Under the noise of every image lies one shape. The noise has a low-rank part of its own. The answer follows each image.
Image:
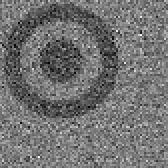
bullseye
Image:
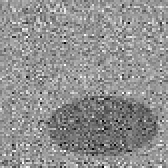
ellipse
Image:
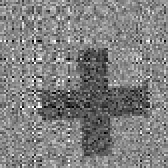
cross
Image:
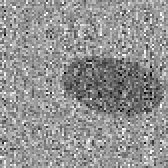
ellipse
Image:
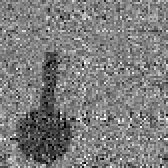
lollipop
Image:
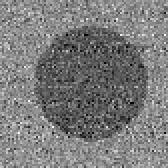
disc
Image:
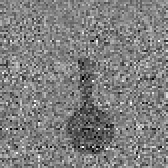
lollipop
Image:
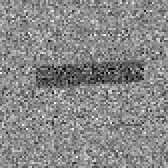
bar
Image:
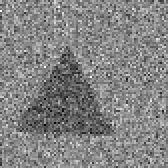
triangle
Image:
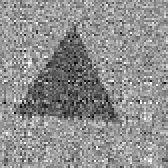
triangle
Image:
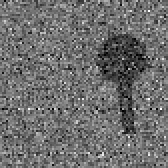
lollipop
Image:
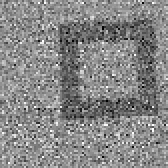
square frame
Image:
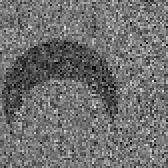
crescent
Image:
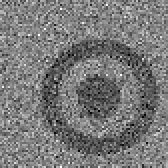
bullseye
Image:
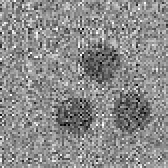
three dots
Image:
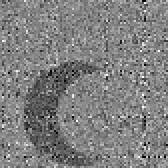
crescent
